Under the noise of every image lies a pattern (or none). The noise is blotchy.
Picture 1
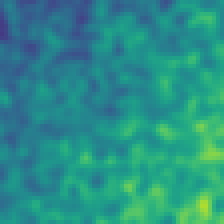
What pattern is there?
a smooth slope
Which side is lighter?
bottom right
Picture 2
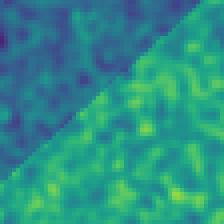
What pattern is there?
a sharp edge
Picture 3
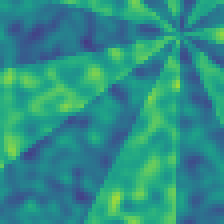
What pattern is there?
spokes from one point
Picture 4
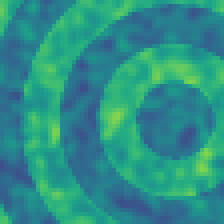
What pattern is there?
rings round one point
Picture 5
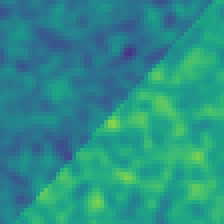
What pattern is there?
a sharp edge
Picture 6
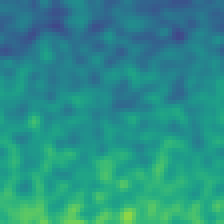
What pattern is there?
a smooth slope
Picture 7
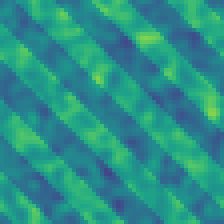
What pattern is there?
diagonal stripes
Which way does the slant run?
top left to bottom right
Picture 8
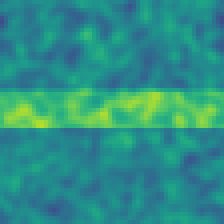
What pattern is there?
one horizontal stripe
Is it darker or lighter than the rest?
lighter
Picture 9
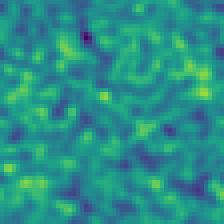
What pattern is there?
only noise
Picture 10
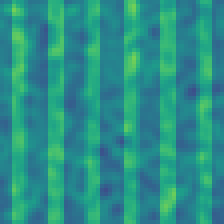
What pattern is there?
vertical stripes
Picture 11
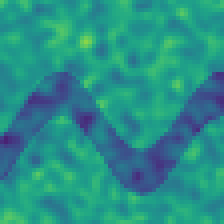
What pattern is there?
a wavy band
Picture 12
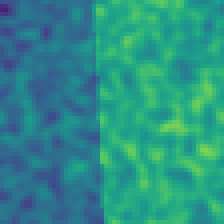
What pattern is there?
a sharp edge
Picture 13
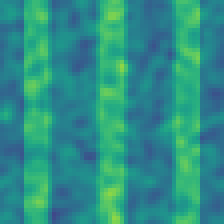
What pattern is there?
vertical stripes
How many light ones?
3
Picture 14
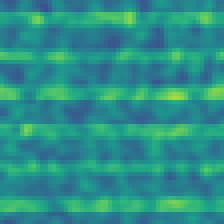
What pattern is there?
horizontal stripes
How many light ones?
6
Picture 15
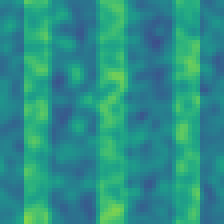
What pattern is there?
vertical stripes
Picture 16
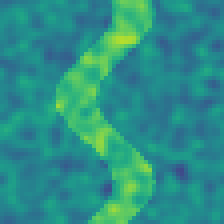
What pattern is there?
a wavy band
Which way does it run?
top to bottom
